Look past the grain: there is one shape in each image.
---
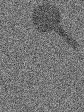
dark lollipop
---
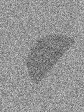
dark half disc
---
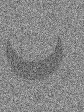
dark crescent
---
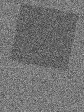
dark square
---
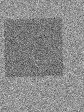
dark square
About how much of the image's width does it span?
two thirds
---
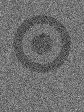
dark bullseye
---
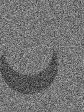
dark crescent
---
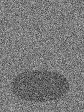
dark ellipse
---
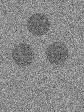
dark three dots
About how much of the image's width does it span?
two thirds
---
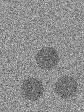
dark three dots
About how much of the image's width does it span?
two thirds
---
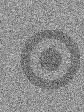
dark bullseye
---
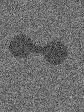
dark dumbbell
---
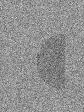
dark half disc
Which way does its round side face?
left
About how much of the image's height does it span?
half
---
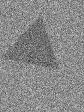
dark triangle
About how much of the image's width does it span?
two thirds
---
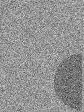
dark half disc
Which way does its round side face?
left
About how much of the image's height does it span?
half
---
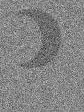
dark crescent
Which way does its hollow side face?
left
